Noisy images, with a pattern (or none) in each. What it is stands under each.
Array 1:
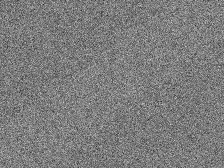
a diagonal band
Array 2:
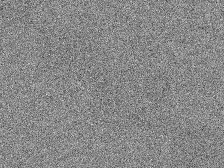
blocks along the diagonal
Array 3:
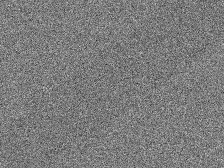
a diagonal band
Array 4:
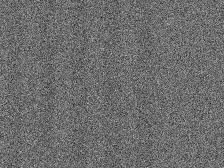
bands of columns
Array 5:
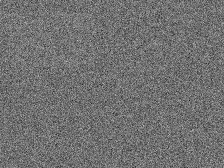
one block
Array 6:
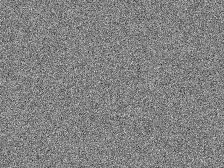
only noise
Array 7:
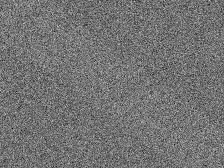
a diagonal band
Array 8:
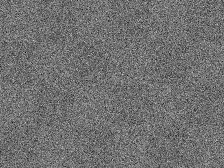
a checkerboard
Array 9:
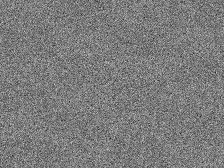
a checkerboard
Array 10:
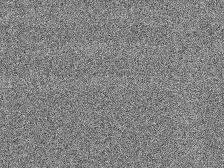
bands of rows crossing bands of columns
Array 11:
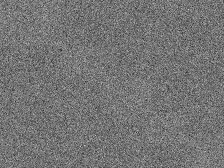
blocks along the diagonal
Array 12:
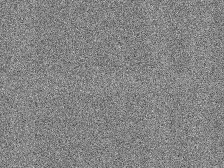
bands of rows crossing bands of columns
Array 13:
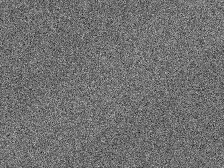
a diagonal band
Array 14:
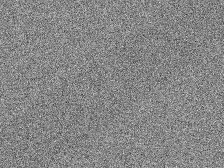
a diagonal band
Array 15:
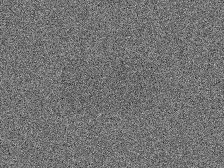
one block
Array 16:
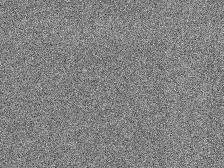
bands of rows crossing bands of columns
